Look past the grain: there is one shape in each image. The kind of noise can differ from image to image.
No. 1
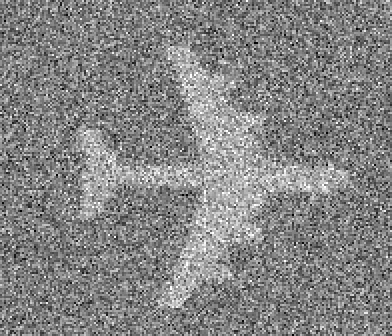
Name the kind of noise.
independent entries
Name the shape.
airplane
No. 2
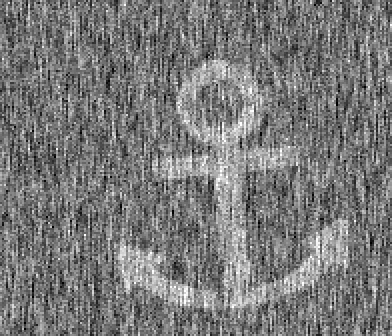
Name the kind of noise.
streaked along the columns
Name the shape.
anchor
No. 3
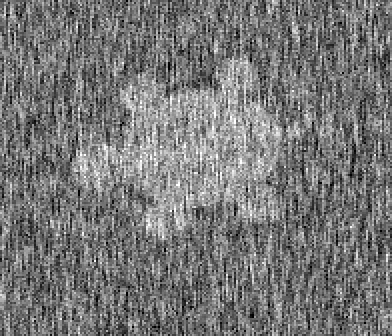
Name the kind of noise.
streaked along the columns
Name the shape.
turtle
